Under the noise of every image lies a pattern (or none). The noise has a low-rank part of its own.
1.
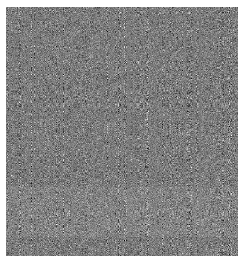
one band of rows
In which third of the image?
bottom
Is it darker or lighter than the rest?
lighter
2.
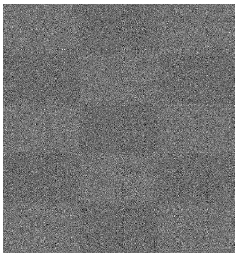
a checkerboard
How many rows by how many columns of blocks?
5 by 3
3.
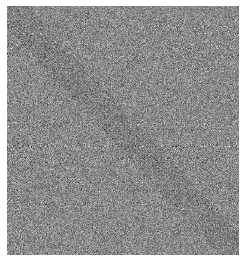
a diagonal band
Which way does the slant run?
top left to bottom right
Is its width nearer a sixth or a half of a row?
a sixth
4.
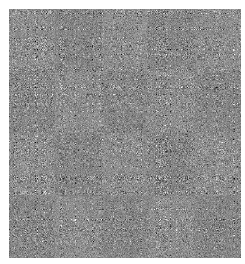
a checkerboard
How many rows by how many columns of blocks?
4 by 5
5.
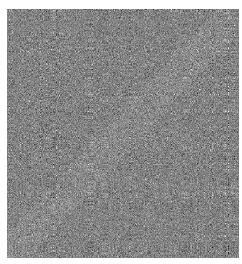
a diagonal band
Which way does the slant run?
bottom left to top right
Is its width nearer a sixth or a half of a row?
a sixth
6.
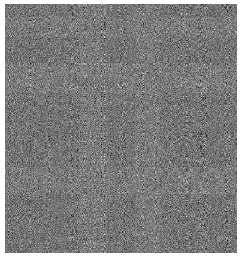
bands of rows crossing bands of columns
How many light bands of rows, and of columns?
3 and 2
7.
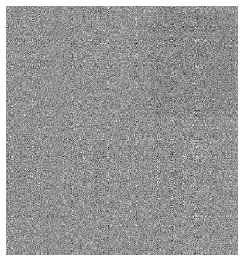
one block
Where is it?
top right
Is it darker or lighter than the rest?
darker
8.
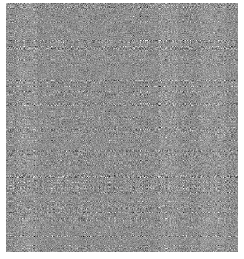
bands of columns
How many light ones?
3
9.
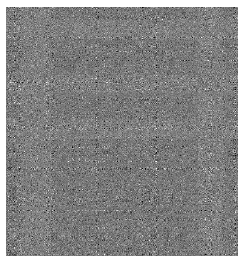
bands of rows crossing bands of columns
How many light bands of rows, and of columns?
3 and 2
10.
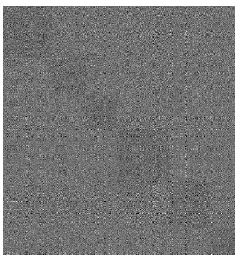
blocks along the diagonal
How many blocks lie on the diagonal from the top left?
6
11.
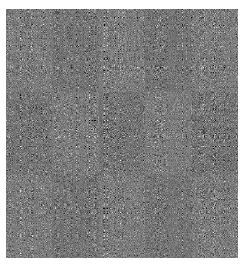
a checkerboard
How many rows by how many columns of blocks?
3 by 5
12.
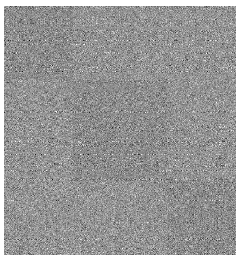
blocks along the diagonal
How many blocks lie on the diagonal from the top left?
3
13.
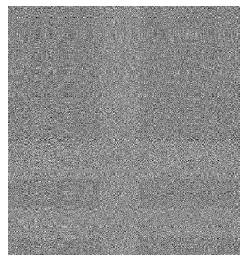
bands of rows crossing bands of columns
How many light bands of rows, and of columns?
2 and 1
